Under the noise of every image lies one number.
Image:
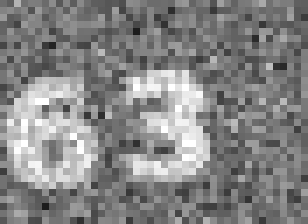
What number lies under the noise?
63
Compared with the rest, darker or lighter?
lighter
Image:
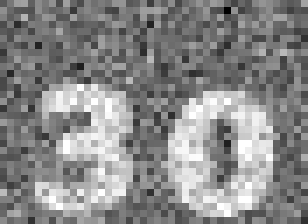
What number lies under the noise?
30
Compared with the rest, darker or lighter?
lighter
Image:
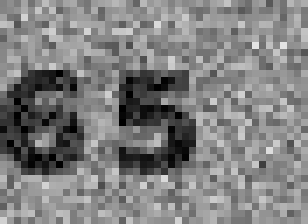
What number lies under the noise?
65
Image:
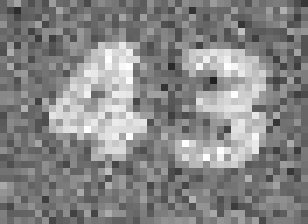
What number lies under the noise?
43
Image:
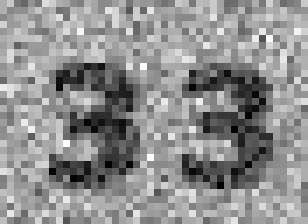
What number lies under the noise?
33
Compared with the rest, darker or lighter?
darker
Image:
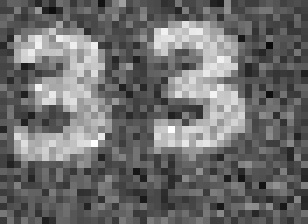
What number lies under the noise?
33
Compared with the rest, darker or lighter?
lighter
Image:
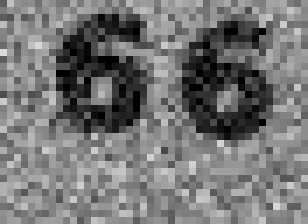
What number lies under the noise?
66
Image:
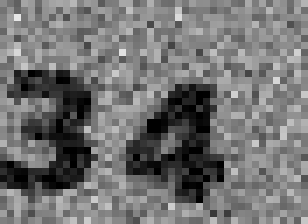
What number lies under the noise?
34
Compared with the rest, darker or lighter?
darker
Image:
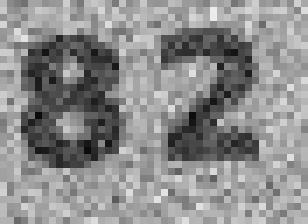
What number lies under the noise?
82
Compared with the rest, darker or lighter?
darker
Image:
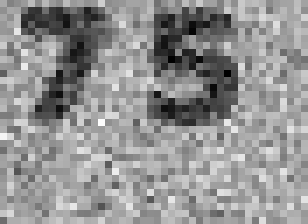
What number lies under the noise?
75
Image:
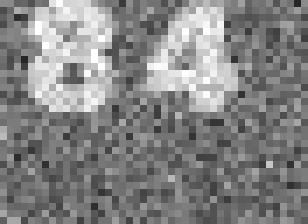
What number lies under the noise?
84
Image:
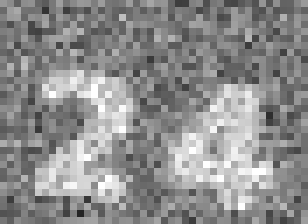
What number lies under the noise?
24
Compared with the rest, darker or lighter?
lighter
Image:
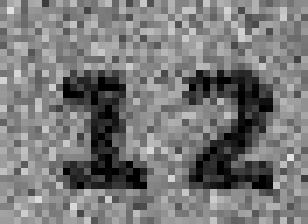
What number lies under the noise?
12
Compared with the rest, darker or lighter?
darker
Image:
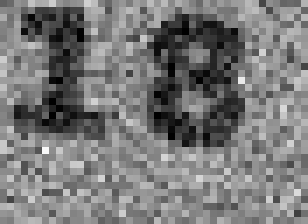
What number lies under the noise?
18
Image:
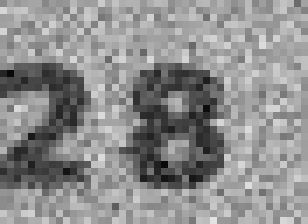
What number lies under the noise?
28
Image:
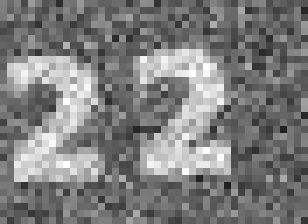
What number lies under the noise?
22
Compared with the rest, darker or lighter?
lighter
